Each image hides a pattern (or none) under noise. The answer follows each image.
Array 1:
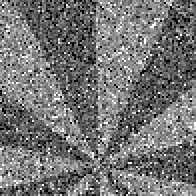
spokes from one point
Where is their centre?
bottom middle
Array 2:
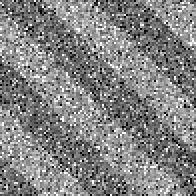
diagonal stripes
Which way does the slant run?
top left to bottom right
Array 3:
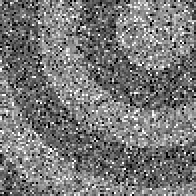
rings round one point
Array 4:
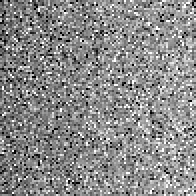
a smooth slope
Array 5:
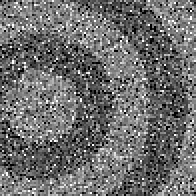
rings round one point
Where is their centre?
middle left
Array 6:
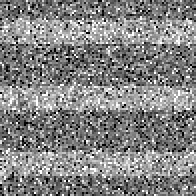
horizontal stripes
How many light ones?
3
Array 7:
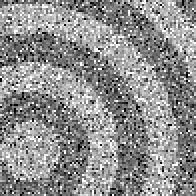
rings round one point
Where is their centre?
bottom left
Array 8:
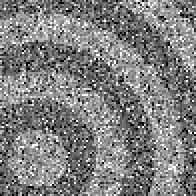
rings round one point
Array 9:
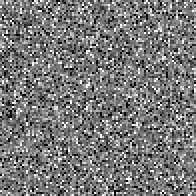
only noise
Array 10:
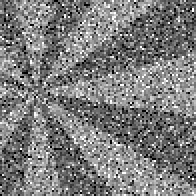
spokes from one point
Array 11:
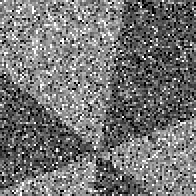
spokes from one point
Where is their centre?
bottom middle
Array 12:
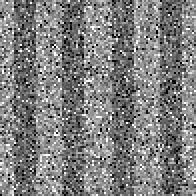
vertical stripes
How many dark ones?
4
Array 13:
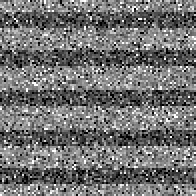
horizontal stripes
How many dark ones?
5
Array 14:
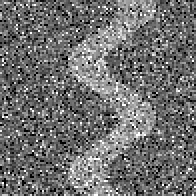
a wavy band
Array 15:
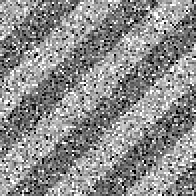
diagonal stripes
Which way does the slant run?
bottom left to top right
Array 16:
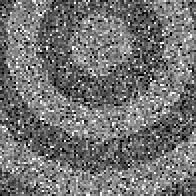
rings round one point
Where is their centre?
top middle
